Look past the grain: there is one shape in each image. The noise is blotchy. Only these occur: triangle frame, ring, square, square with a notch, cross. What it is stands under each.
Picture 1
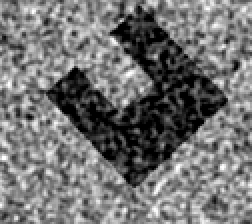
square with a notch
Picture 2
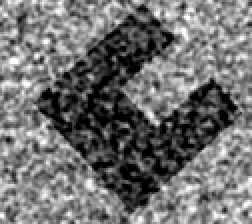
square with a notch
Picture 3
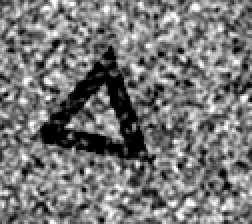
triangle frame
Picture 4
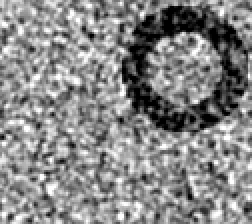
ring
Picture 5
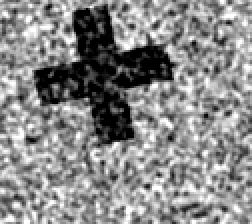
cross
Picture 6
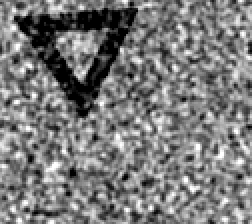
triangle frame
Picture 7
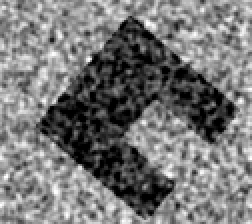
square with a notch
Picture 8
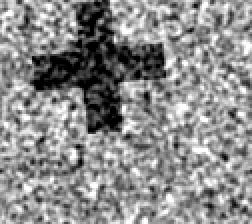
cross
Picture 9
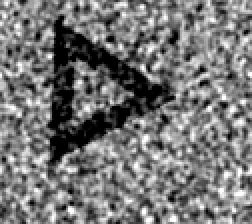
triangle frame
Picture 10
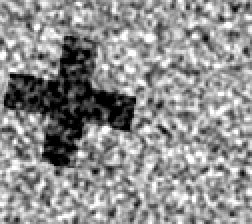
cross
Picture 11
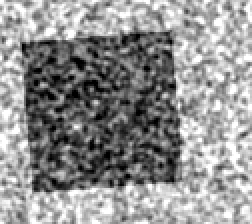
square
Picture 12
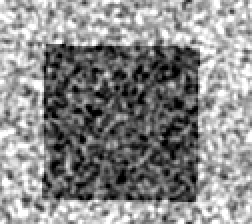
square
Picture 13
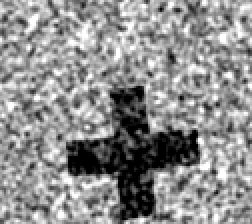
cross
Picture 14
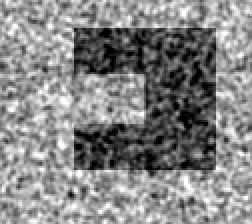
square with a notch
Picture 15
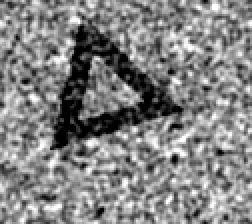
triangle frame
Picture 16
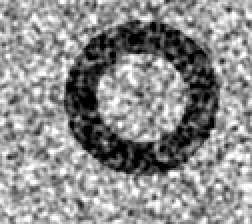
ring
